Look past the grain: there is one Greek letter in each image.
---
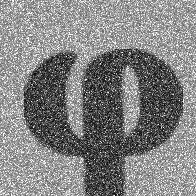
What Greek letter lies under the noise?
phi
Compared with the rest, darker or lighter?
darker
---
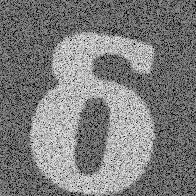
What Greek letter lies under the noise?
delta
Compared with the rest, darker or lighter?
lighter
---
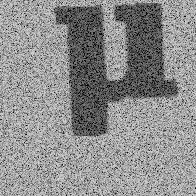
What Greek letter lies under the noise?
mu
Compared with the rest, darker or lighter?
darker
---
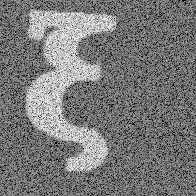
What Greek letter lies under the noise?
xi
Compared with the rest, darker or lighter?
lighter
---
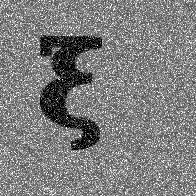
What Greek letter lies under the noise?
xi
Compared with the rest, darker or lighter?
darker
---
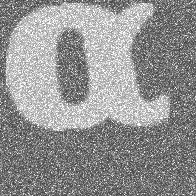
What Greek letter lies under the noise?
alpha
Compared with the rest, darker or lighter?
lighter
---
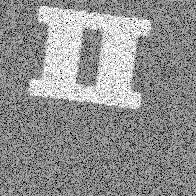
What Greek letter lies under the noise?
pi
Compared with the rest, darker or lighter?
lighter
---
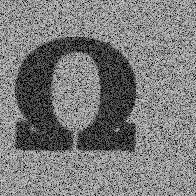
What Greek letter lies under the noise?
omega
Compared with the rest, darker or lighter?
darker
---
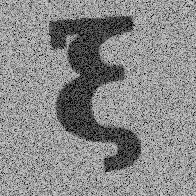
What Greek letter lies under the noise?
xi
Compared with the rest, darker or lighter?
darker
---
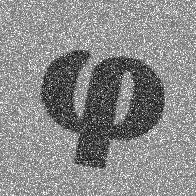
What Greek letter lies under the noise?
phi
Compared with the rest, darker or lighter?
darker
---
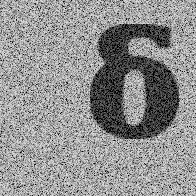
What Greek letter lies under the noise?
delta
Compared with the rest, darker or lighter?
darker
